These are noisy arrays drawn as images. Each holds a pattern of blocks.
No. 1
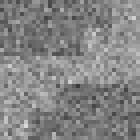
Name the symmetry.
the same after a half turn
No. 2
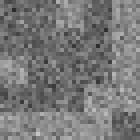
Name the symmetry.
mirrored about the diagonal from the top left
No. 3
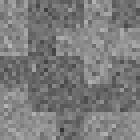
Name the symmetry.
mirrored about the diagonal from the bottom left
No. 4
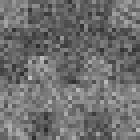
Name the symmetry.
left and right mirror each other
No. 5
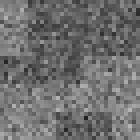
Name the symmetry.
no symmetry
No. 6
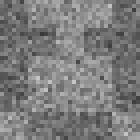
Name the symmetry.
left and right mirror each other
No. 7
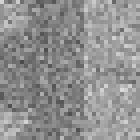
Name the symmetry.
top and bottom mirror each other
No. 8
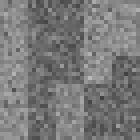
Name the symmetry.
no symmetry
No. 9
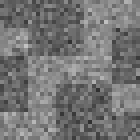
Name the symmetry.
the same after a half turn
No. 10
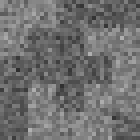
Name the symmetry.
mirrored about the diagonal from the top left
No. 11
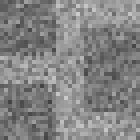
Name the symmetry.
top and bottom mirror each other
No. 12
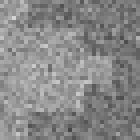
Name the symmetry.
top and bottom mirror each other
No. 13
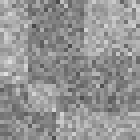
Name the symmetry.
mirrored about the diagonal from the bottom left
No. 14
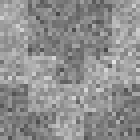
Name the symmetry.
left and right mirror each other
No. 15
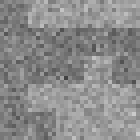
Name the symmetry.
no symmetry
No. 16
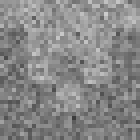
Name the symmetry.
left and right mirror each other
